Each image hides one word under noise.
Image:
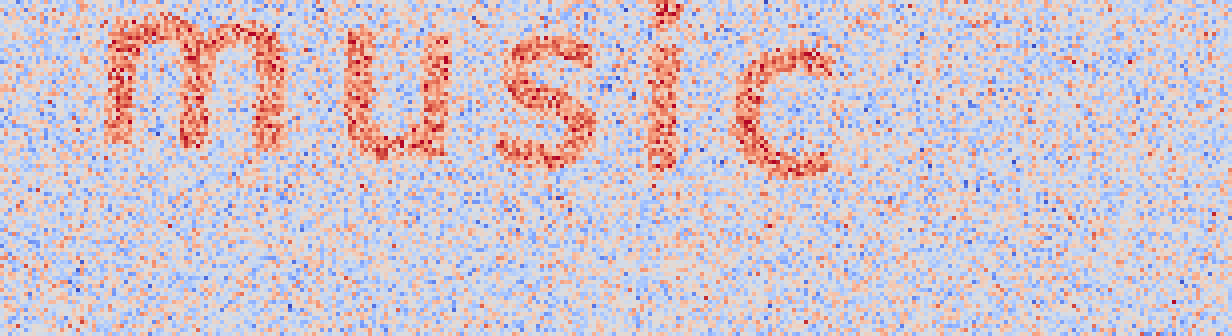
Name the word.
music
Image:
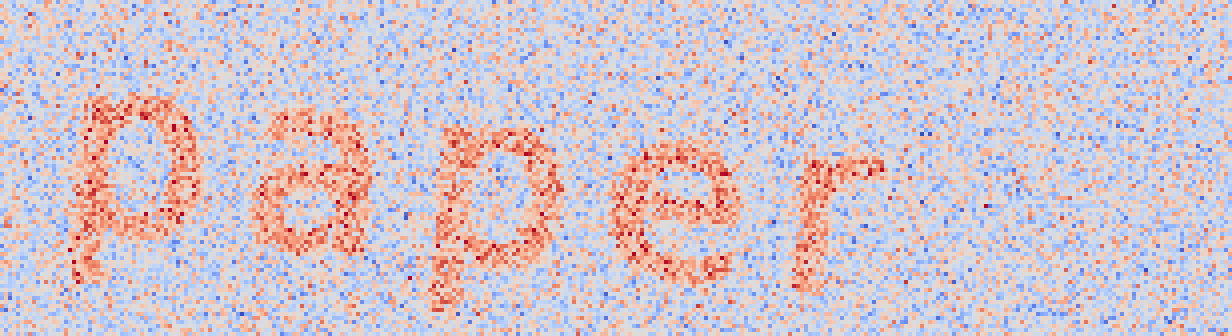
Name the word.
paper
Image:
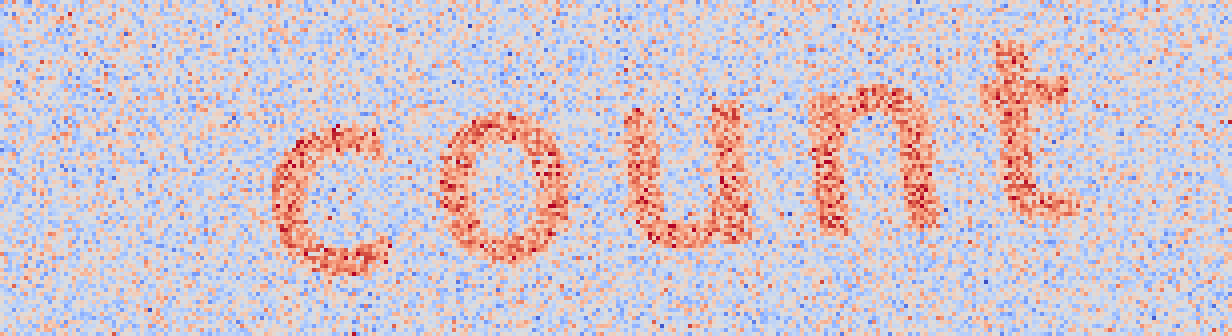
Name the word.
count
